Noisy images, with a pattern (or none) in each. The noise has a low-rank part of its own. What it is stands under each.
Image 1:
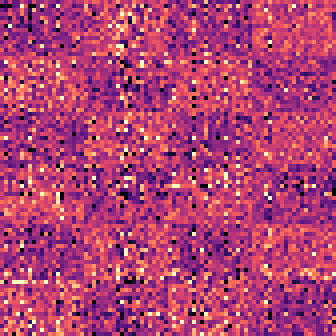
a checkerboard
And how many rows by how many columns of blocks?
6 by 4
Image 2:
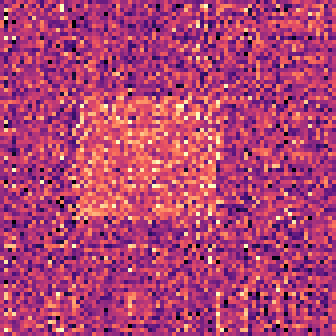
one block
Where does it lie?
centre
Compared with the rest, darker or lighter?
lighter
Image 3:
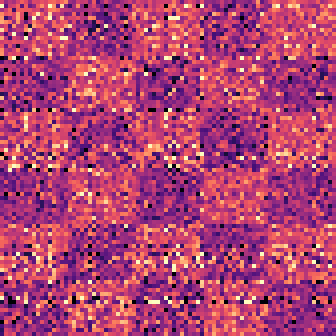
a checkerboard
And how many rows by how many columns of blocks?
6 by 5
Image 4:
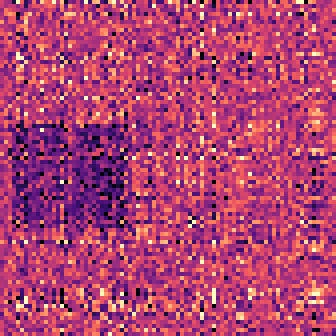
one block
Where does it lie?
middle left
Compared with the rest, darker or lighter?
darker
